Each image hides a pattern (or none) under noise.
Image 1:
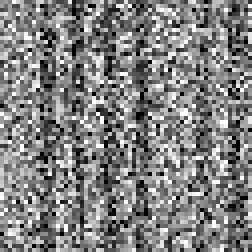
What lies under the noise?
bands of columns
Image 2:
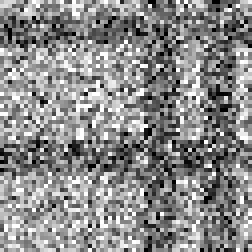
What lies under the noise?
bands of rows crossing bands of columns
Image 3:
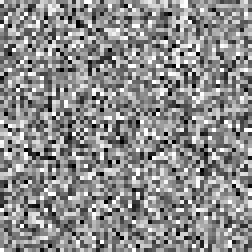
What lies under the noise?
only noise
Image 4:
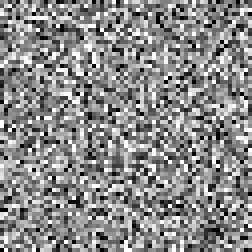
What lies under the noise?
only noise
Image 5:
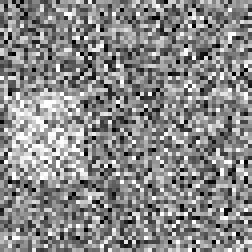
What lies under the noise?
one block
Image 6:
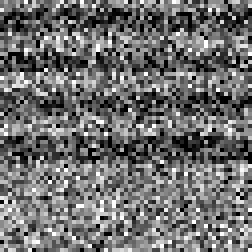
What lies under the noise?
bands of rows
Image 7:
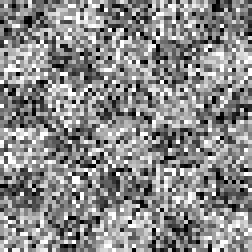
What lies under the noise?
a checkerboard
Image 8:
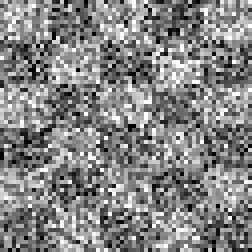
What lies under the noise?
a checkerboard
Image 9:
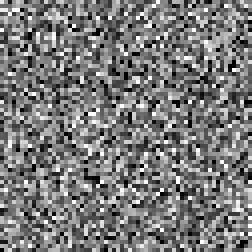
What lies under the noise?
only noise
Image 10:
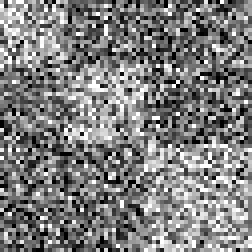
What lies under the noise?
blocks along the diagonal
